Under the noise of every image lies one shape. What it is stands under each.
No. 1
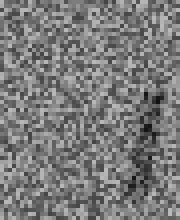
dark bar
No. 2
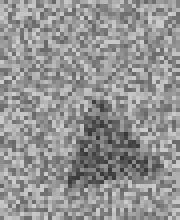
dark triangle
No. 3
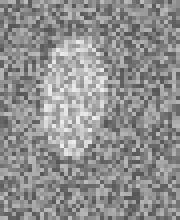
light ellipse
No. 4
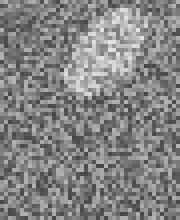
light ellipse
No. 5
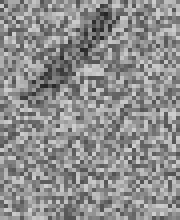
dark bar
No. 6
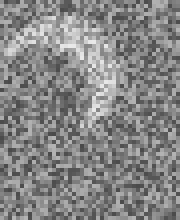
light crescent
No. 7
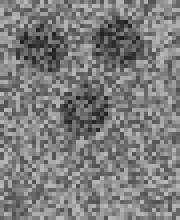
dark three dots
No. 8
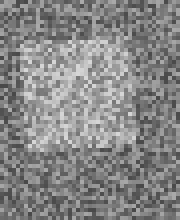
light square
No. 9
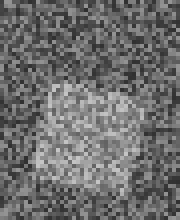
light square
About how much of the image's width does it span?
two thirds
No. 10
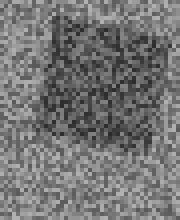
dark square
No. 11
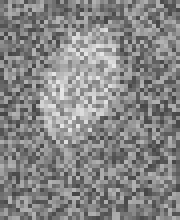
light ellipse
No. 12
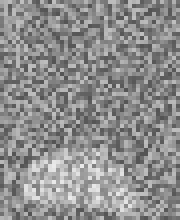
light half disc
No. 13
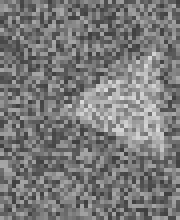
light triangle
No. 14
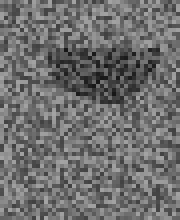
dark half disc
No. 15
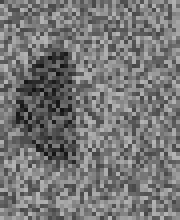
dark half disc
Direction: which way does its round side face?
left
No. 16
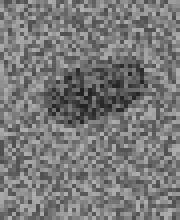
dark ellipse
